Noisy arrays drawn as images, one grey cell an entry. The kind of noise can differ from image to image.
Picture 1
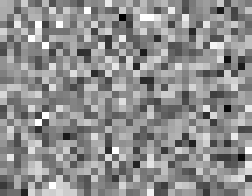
low rank plus noise
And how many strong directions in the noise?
five to eight
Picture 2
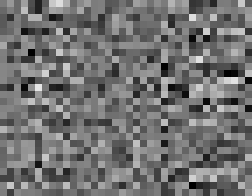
low rank plus noise
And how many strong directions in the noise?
two
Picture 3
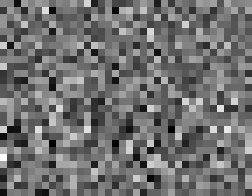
low rank plus noise
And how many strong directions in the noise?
five to eight
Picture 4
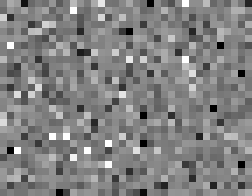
heavy tails
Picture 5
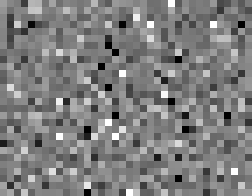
heavy tails
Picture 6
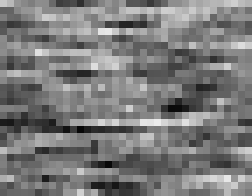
streaked along the rows
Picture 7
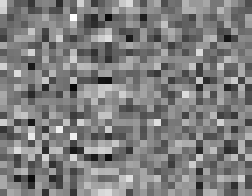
low rank plus noise
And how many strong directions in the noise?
two
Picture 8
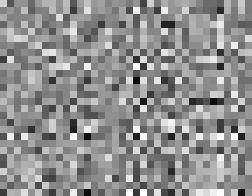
low rank plus noise
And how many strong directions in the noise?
one
